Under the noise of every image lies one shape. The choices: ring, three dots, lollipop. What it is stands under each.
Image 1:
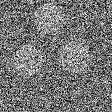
light three dots
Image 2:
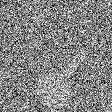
light lollipop
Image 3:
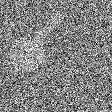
light lollipop
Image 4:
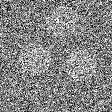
light three dots
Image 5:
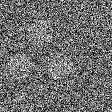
light three dots
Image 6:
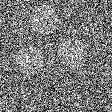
light three dots
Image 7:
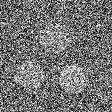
light three dots
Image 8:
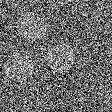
light three dots
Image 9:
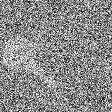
light lollipop
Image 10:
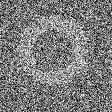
light ring
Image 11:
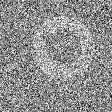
light ring
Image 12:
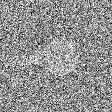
light lollipop
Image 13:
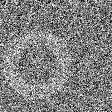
light ring
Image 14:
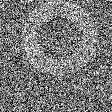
light ring
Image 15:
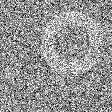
light ring
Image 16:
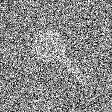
light lollipop
